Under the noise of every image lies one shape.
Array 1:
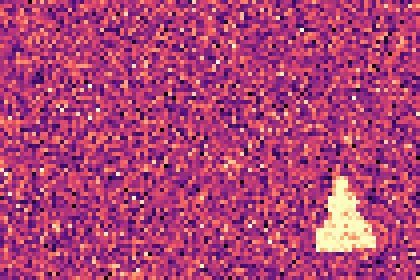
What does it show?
light chess pawn, bottom right
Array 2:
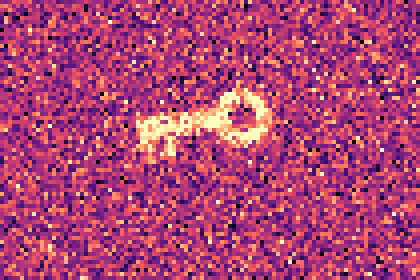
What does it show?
light key, centre
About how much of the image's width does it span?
a third
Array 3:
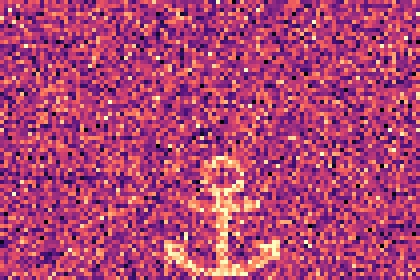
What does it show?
light anchor, bottom middle
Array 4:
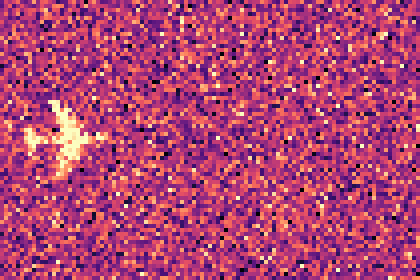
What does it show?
light airplane, middle left
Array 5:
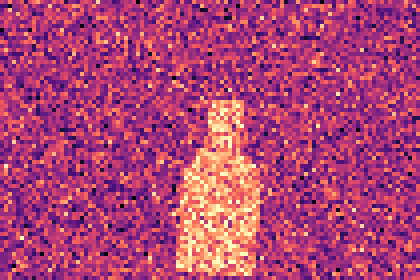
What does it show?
light bottle
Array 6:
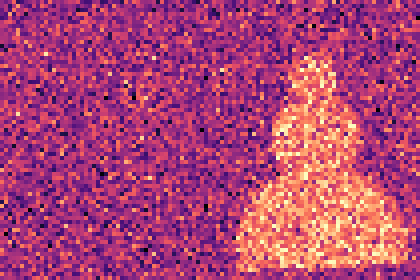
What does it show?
light chess pawn
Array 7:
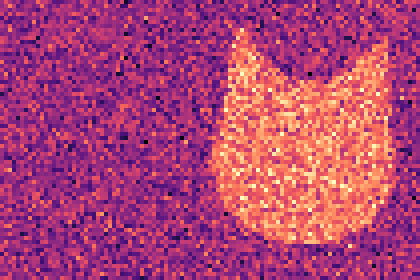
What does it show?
light cat's head
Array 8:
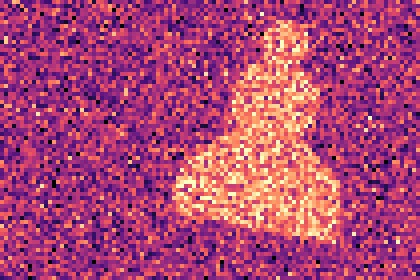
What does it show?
light chess pawn
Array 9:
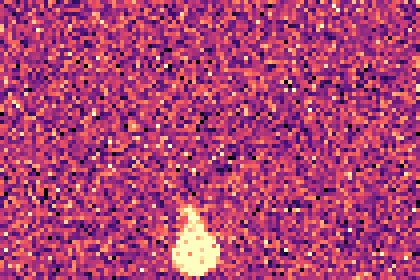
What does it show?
light pear, bottom middle
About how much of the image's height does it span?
a quarter
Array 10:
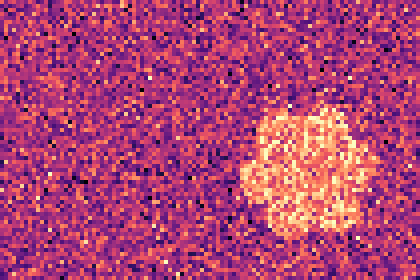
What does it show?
light flower
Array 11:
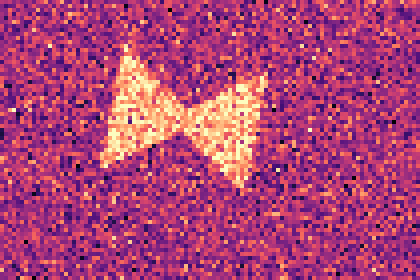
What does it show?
light bow tie
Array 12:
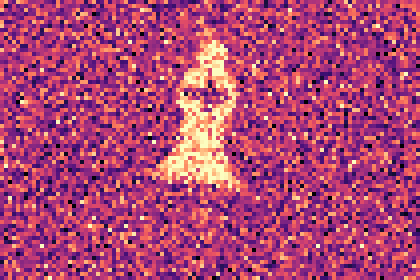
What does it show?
light chess bishop
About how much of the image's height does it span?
half
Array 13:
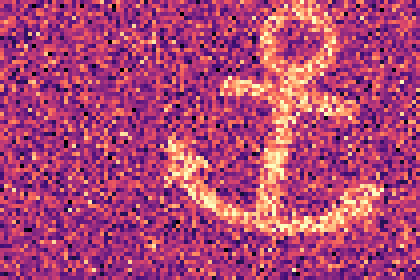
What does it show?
light anchor
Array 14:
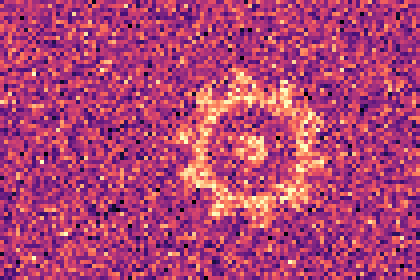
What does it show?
light gear
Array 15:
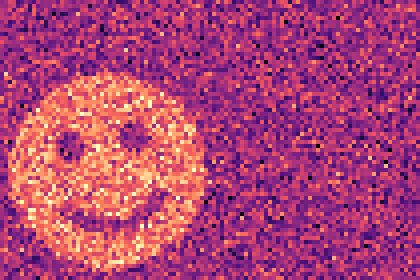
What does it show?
light smiling face
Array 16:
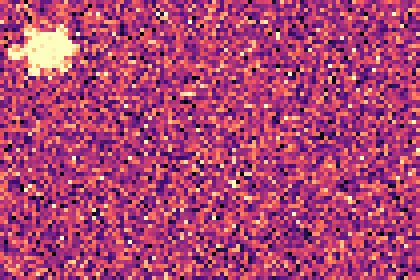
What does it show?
light turtle, top left
